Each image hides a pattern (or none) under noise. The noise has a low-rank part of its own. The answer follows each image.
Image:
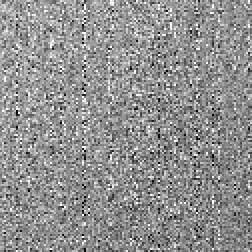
a smooth slope
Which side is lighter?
top left
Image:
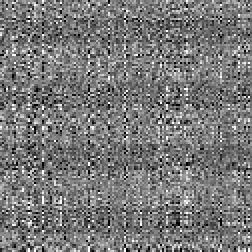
horizontal stripes
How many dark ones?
4
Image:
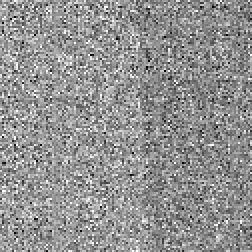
a sharp edge
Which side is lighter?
left
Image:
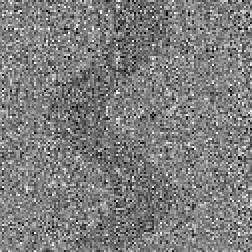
a wavy band
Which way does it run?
top to bottom
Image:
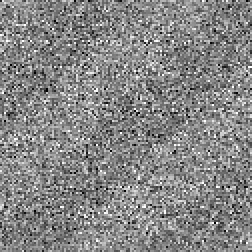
diagonal stripes
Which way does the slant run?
bottom left to top right
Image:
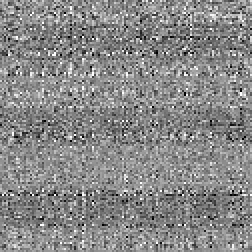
horizontal stripes
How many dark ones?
3
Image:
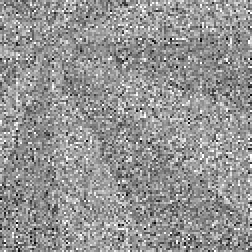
spokes from one point
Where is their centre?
top left
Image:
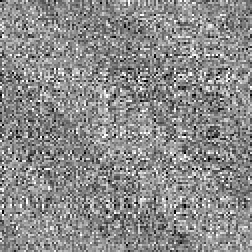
diagonal stripes
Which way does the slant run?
top left to bottom right
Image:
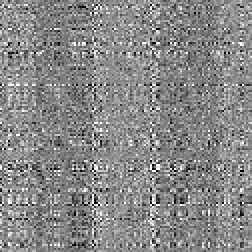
vertical stripes
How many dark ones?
2
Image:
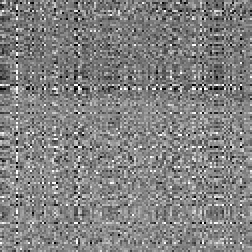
a sharp edge
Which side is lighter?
bottom
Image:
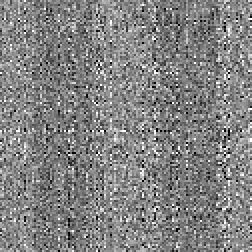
vertical stripes
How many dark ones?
2
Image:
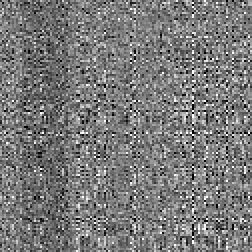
one vertical stripe
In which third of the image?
left
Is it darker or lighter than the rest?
darker
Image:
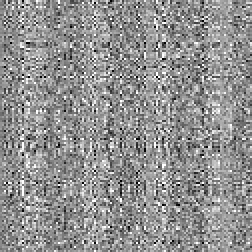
vertical stripes
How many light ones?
4
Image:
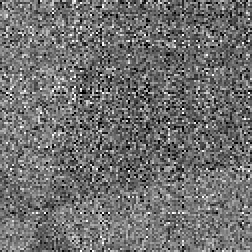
spokes from one point
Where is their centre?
bottom left
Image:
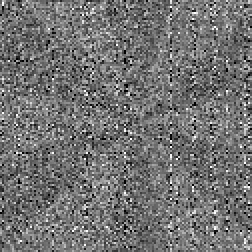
spokes from one point
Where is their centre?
centre
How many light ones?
6
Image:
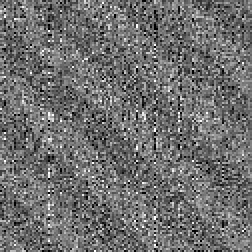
diagonal stripes
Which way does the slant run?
top left to bottom right
